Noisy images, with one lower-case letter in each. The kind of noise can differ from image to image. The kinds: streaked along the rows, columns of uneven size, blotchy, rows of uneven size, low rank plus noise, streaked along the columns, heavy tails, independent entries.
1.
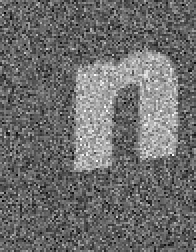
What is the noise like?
independent entries
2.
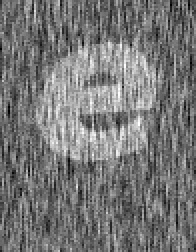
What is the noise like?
streaked along the columns
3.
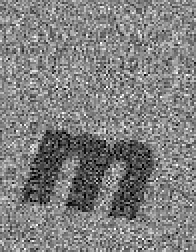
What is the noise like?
low rank plus noise
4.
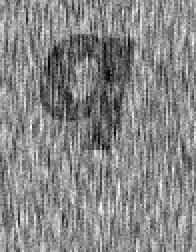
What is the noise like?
streaked along the columns
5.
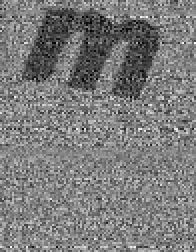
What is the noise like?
rows of uneven size
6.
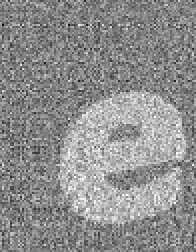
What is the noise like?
low rank plus noise
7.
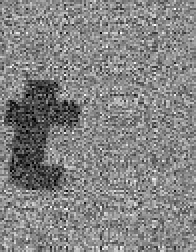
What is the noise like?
low rank plus noise
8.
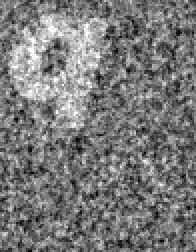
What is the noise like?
blotchy
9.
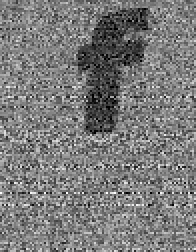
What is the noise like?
rows of uneven size
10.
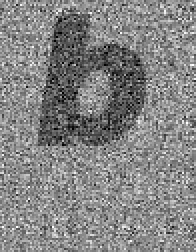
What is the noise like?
low rank plus noise
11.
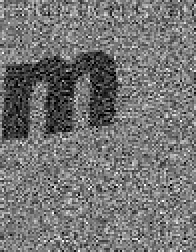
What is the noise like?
low rank plus noise
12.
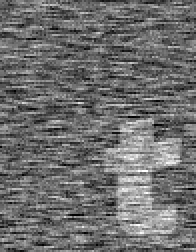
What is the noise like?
streaked along the rows
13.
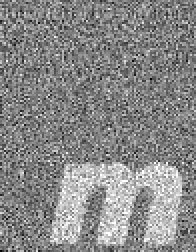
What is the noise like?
low rank plus noise
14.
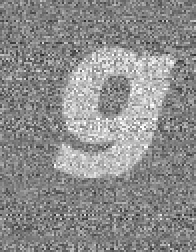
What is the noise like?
rows of uneven size
